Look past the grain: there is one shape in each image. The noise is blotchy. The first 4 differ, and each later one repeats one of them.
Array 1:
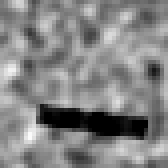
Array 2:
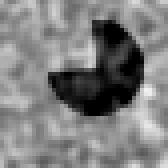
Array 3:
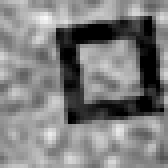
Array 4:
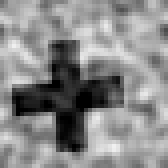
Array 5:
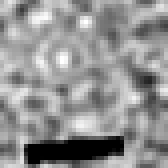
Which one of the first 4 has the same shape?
1
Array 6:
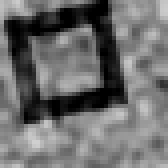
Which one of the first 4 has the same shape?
3
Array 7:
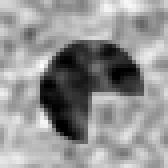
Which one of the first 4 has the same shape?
2
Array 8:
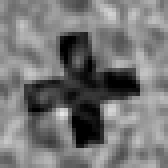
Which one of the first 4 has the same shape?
4
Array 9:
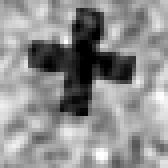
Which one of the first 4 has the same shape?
4
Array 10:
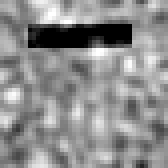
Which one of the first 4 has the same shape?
1
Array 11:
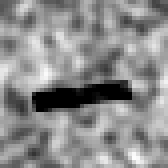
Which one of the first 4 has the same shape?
1
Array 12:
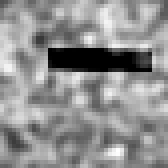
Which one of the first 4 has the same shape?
1
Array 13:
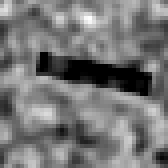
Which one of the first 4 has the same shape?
1
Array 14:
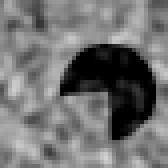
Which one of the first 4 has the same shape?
2
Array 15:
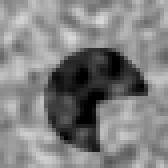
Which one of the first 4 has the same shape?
2
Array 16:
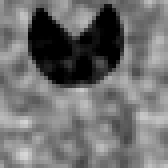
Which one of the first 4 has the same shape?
2
